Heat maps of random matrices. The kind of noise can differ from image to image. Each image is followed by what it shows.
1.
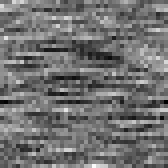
streaked along the rows
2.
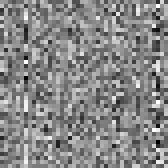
columns of uneven size
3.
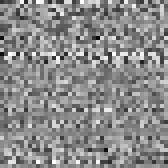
rows of uneven size
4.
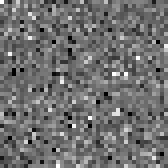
heavy tails
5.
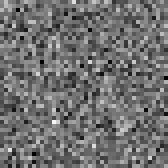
independent entries
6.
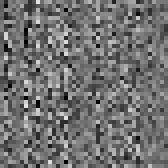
columns of uneven size
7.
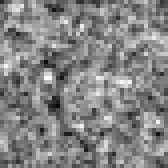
blotchy
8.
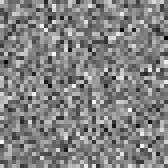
independent entries
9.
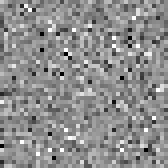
heavy tails
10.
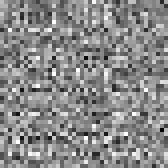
low rank plus noise
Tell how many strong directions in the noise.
one
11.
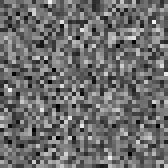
independent entries
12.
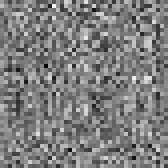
low rank plus noise
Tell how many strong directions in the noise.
two
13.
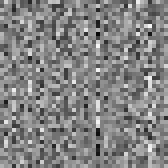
columns of uneven size
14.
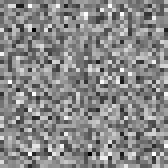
low rank plus noise
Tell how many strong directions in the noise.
three or four
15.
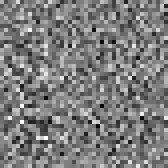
low rank plus noise
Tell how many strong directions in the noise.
five to eight
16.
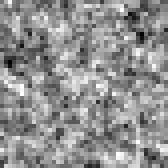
blotchy
